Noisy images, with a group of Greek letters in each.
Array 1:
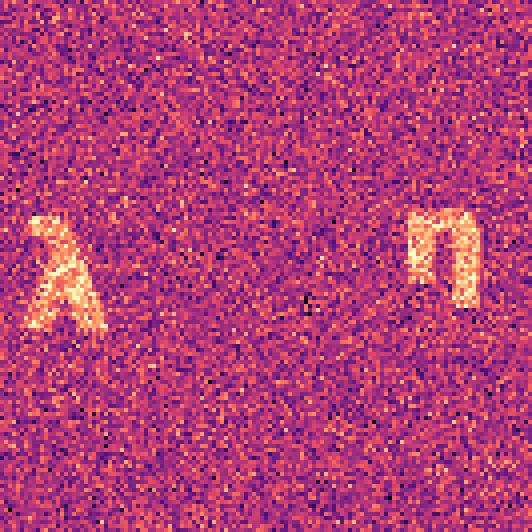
middle left: lambda; middle right: eta
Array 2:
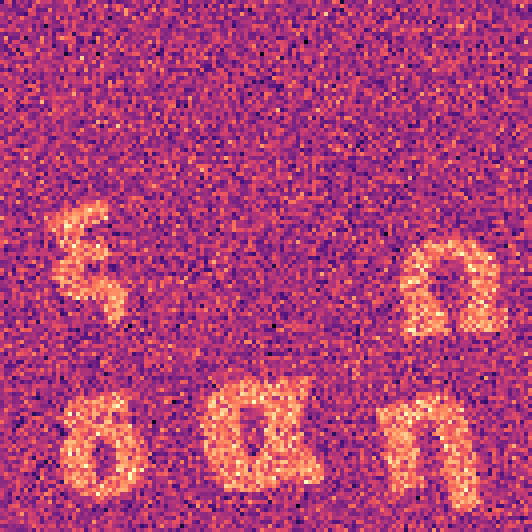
middle left: xi; middle right: omega; bottom left: delta; bottom middle: alpha; bottom right: eta
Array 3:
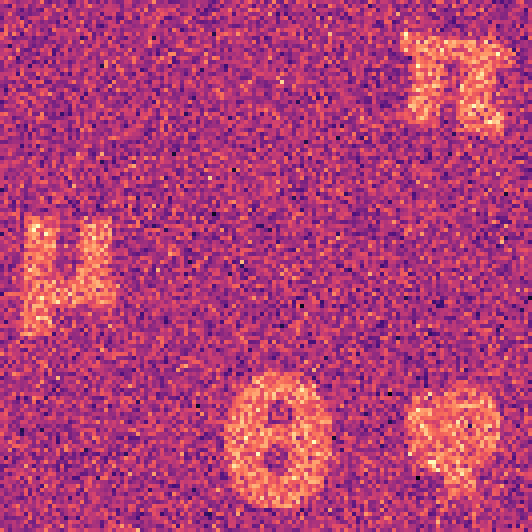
top right: pi; middle left: mu; bottom middle: theta; bottom right: phi
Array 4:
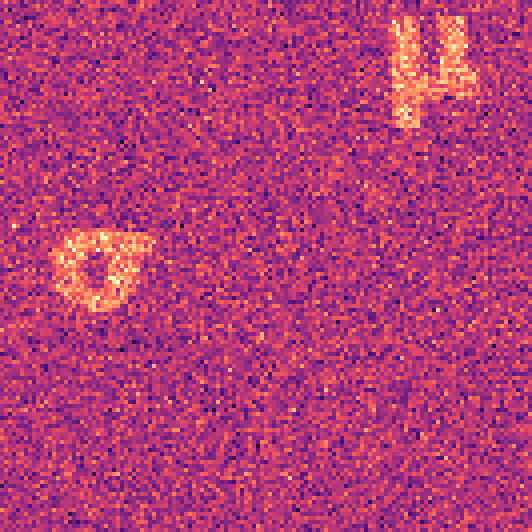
top right: mu; middle left: sigma
